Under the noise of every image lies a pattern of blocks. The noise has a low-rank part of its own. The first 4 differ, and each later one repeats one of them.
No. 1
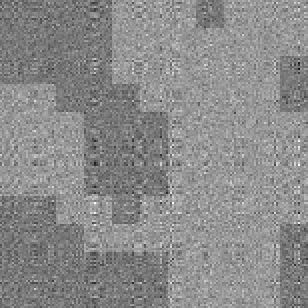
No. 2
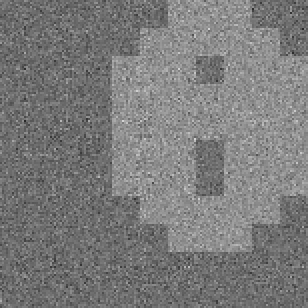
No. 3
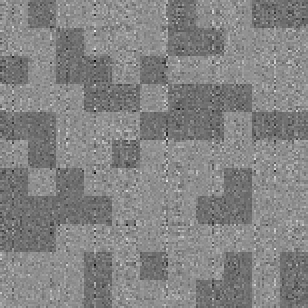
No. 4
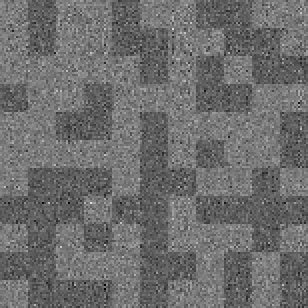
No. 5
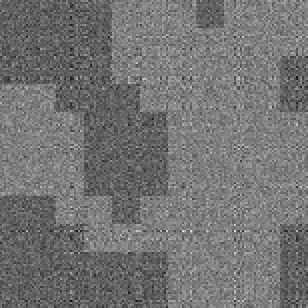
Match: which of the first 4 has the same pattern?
1
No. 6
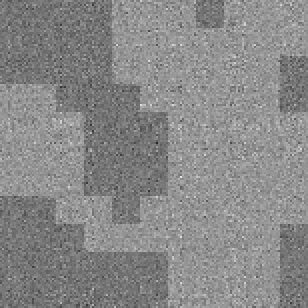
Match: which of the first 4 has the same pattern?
1
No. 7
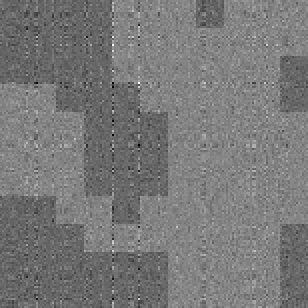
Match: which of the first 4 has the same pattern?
1
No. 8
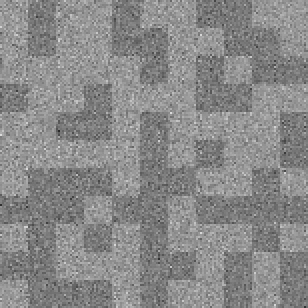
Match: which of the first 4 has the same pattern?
4
